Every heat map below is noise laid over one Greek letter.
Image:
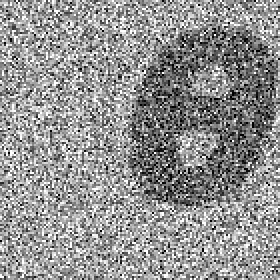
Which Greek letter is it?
theta
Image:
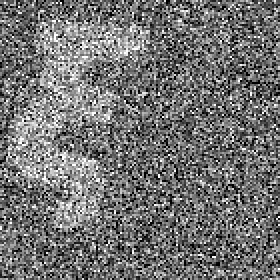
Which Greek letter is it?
xi
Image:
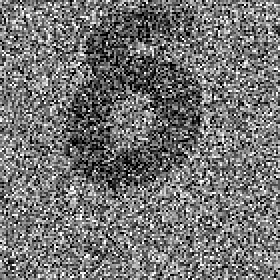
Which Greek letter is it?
delta
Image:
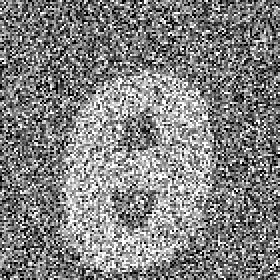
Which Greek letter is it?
theta
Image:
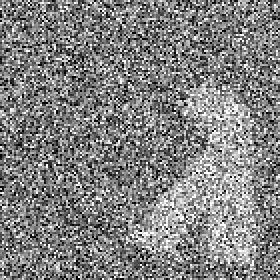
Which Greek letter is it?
lambda
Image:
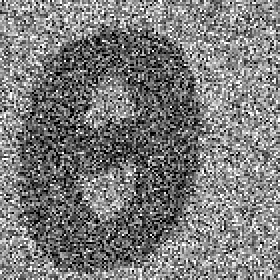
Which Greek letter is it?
theta
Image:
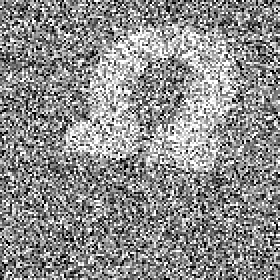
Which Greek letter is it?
omega
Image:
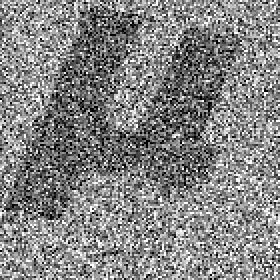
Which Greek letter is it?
mu
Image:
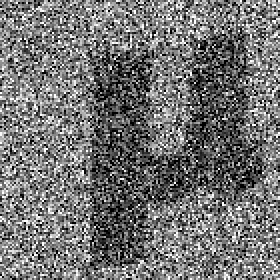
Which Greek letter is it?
mu
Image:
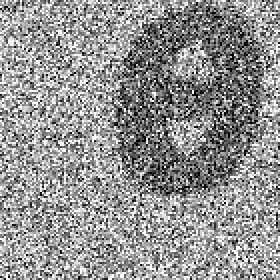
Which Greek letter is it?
theta
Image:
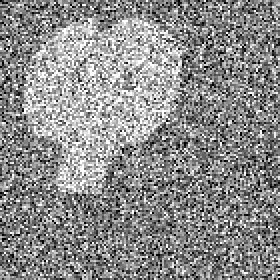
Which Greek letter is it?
phi
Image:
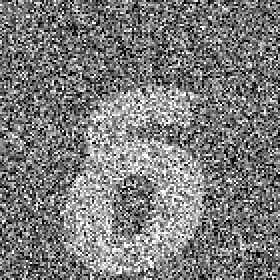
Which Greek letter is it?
delta
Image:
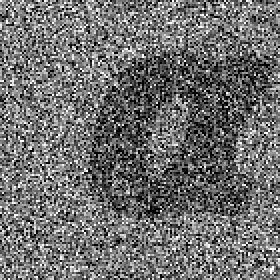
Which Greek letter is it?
alpha
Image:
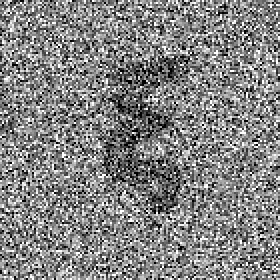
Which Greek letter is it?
xi
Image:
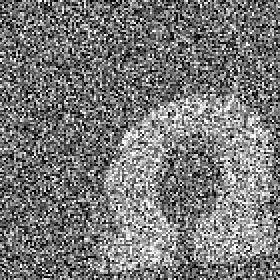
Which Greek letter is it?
omega
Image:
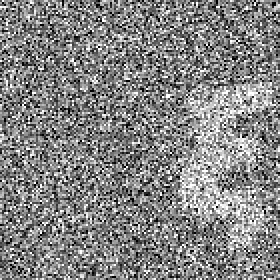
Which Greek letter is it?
xi
